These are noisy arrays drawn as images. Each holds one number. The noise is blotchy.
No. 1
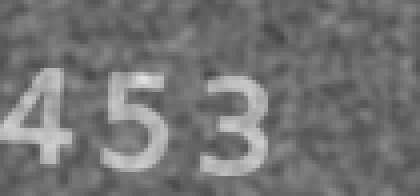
453
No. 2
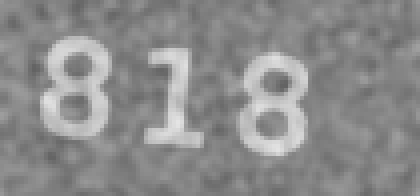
818
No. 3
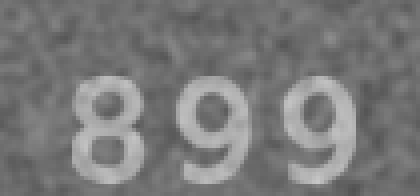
899
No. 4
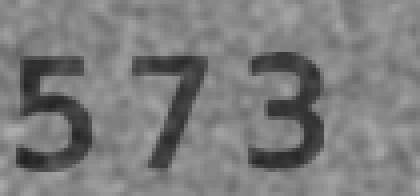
573
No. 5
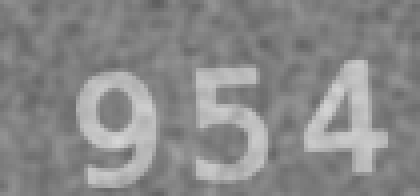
954
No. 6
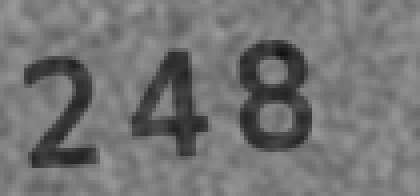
248
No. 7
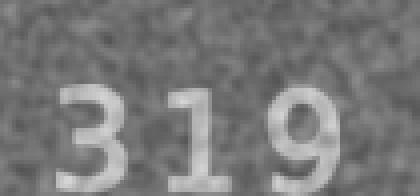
319
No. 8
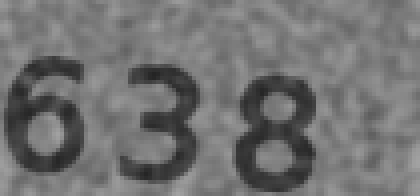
638
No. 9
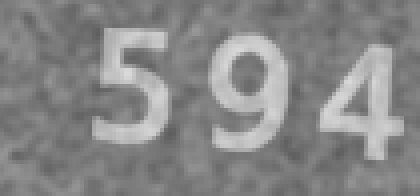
594
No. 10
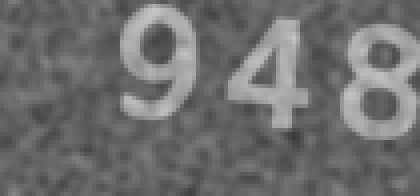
948
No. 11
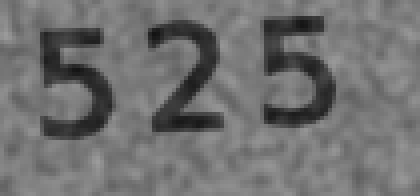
525
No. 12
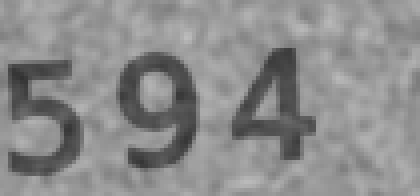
594
